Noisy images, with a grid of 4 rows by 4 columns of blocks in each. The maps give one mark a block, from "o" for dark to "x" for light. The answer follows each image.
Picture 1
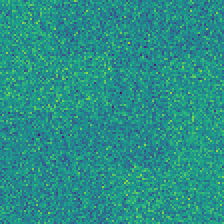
x o o o
x x o x
o o o x
o o x x
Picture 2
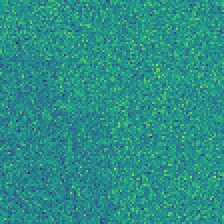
x x x x
o x x x
o o x x
o o x x
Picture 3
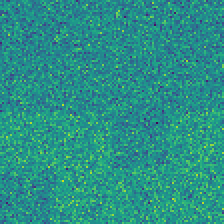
o o o o
o o o o
x x o x
o x x x
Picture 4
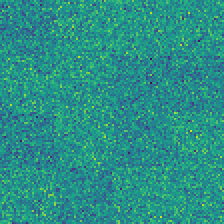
o x x x
x x o o
o x o x
x o x x
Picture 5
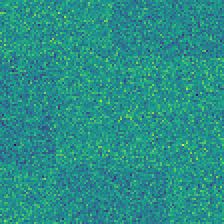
x x o o
o x x x
o x x x
x o o x
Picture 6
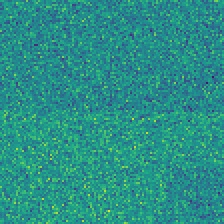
o o o o
o o o o
x x x x
x x x o
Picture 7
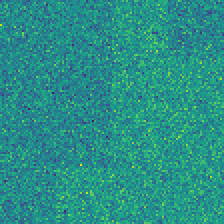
o o x o
o o x x
o o x x
o x x x
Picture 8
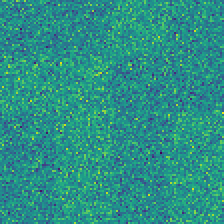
o o x o
x x o o
o x o x
o x o x
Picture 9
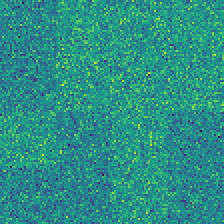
o x x x
o x x x
x o x o
o o x o
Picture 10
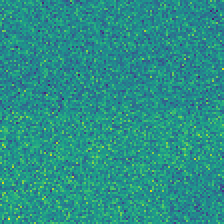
o o o o
o o o o
x x x x
x x x o
